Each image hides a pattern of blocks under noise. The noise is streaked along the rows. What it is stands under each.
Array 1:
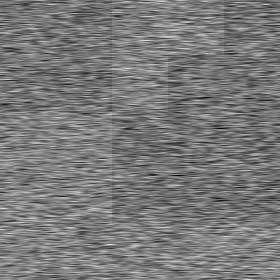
no symmetry
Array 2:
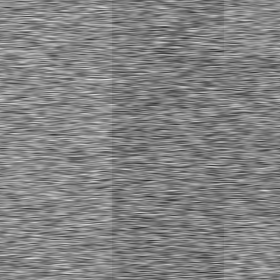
top and bottom mirror each other
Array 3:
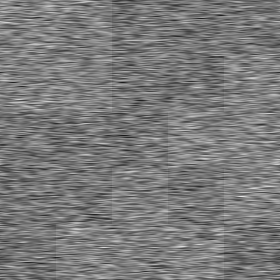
mirrored about the diagonal from the top left
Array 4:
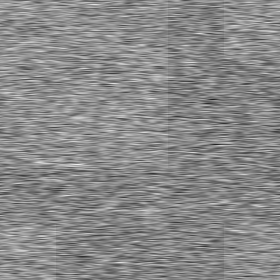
mirrored about the diagonal from the top left
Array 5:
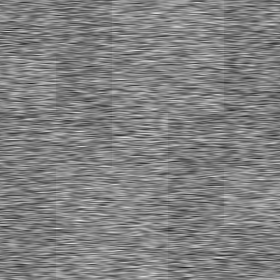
the same after a half turn
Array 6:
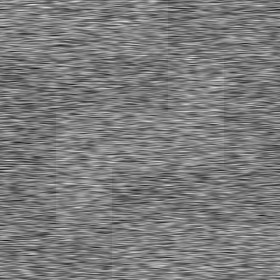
the same after a half turn
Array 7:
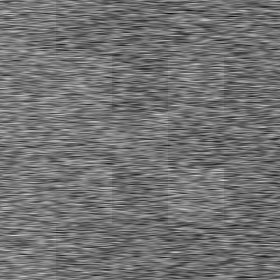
top and bottom mirror each other
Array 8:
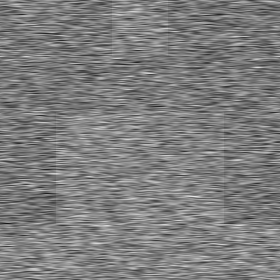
left and right mirror each other
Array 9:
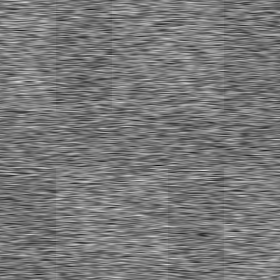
the same after a half turn
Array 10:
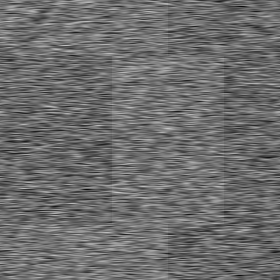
top and bottom mirror each other
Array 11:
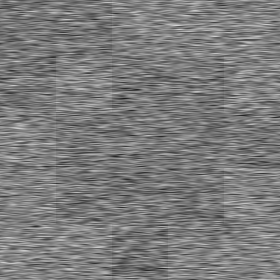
mirrored about the diagonal from the top left
